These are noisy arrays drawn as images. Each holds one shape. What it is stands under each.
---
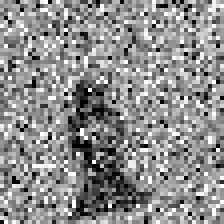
dark chess bishop
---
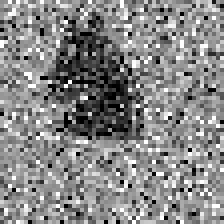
dark chess knight
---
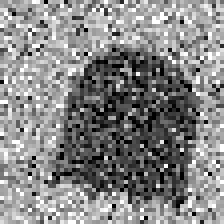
dark ghost
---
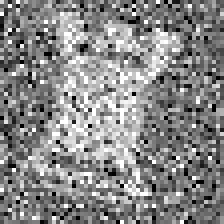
light chess rook
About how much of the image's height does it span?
nearly all
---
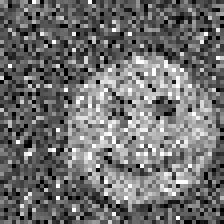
light smiling face
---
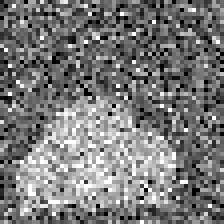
light cloud
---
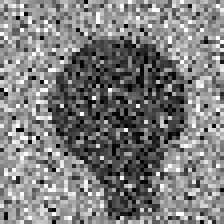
dark light bulb
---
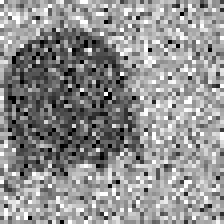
dark ghost
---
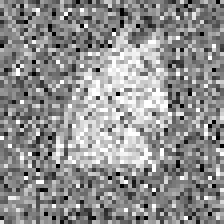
light chess knight
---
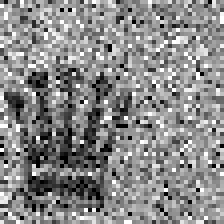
dark chess queen
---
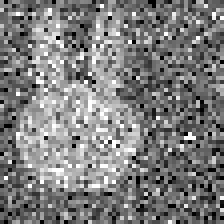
light rabbit's head
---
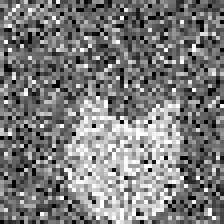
light cat's head
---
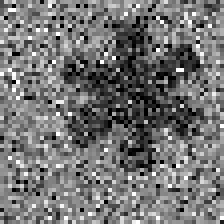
dark asterisk
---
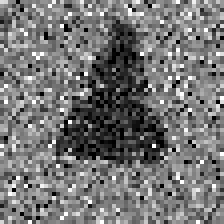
dark chess pawn
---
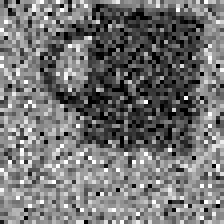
dark cup
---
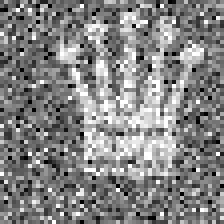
light chess queen
